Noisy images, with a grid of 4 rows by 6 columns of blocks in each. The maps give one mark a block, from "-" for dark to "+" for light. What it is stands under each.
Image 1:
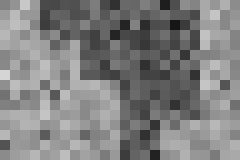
+ - - - - +
+ + - - - +
+ + + - - +
+ + + - + +
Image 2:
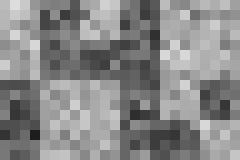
+ - + - + +
+ - - - + +
- + + - + -
- + + - - +
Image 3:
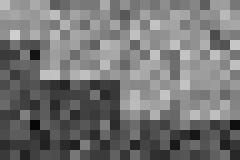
+ + + + + +
- + + + + +
- - - + + +
- - - - - -
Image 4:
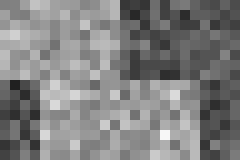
+ + + - - -
+ + + - - -
- + + + + -
- + + + + -
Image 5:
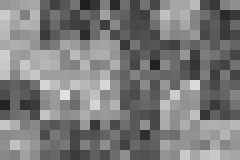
+ - - - + -
+ + + - - -
- + + - + -
+ - - - + +
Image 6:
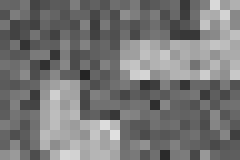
- - - - - +
- - - + + +
- + - - - -
- + + - - -
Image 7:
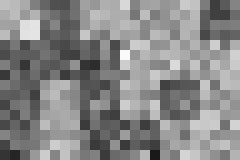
+ - + + + -
- - - + + +
- + - + - +
- + - - + +
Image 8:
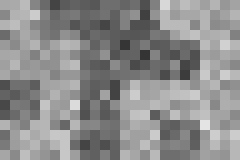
+ - - - + +
+ + - - - +
- + - + + +
+ + - + - +
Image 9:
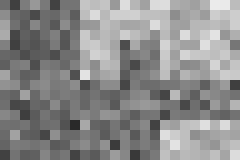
- - + + + +
- - + - + +
- - - - - -
- - - - + +
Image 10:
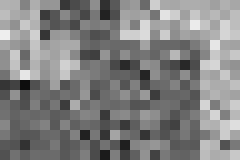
+ - - + + +
+ + - - - +
- - - - - +
- - - - - +
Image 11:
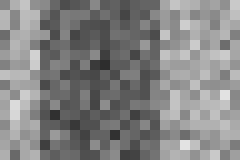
+ - - - + +
+ - - - + +
+ - - - + +
+ - - - + +
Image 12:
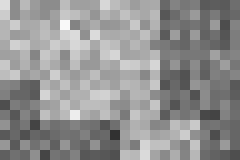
+ + + + - -
+ + + + - -
- + + + - -
- - - + + -
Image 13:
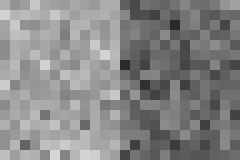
+ + + - - -
+ + + - - -
+ + + - - -
+ + + - - -
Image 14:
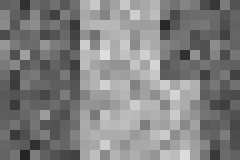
- - + + - -
- - + + - -
- - + + + -
- - + + + -
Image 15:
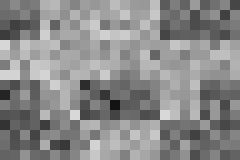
- + + + - -
+ + + + + +
- + - - + -
- - + + - -
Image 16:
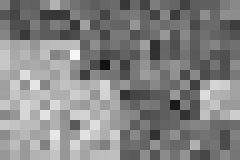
- - - - - -
+ + - - - -
+ + + - - +
+ + + - - -
